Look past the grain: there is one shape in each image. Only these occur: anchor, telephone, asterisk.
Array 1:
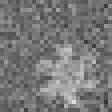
asterisk
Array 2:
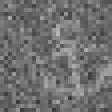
anchor
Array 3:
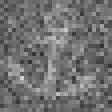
anchor
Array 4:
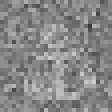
anchor
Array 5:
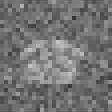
telephone
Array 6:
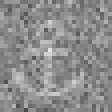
anchor
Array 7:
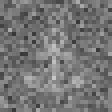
anchor
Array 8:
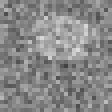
telephone
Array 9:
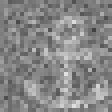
anchor
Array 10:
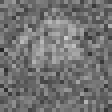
telephone
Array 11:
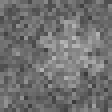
asterisk
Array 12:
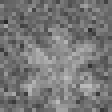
asterisk
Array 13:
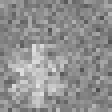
asterisk
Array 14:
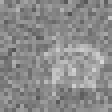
telephone
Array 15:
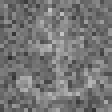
anchor
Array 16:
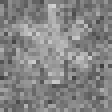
asterisk
